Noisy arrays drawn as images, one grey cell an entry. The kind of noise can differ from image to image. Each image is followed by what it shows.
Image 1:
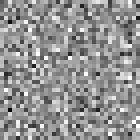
low rank plus noise
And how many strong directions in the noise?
five to eight
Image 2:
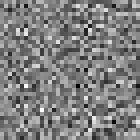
low rank plus noise
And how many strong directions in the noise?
two
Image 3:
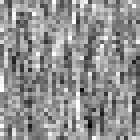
streaked along the columns
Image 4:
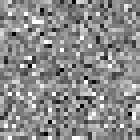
heavy tails
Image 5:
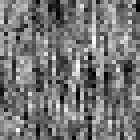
streaked along the columns
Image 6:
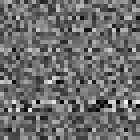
rows of uneven size
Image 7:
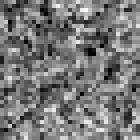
blotchy
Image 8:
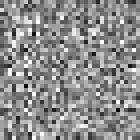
low rank plus noise
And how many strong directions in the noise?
two
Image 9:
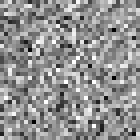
independent entries
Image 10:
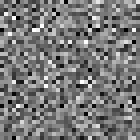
low rank plus noise
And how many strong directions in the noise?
one
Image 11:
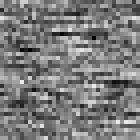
streaked along the rows
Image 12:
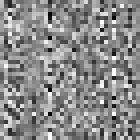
columns of uneven size
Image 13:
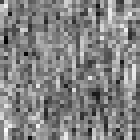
streaked along the columns
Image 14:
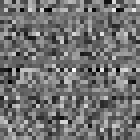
rows of uneven size
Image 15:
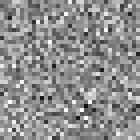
independent entries
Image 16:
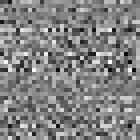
rows of uneven size
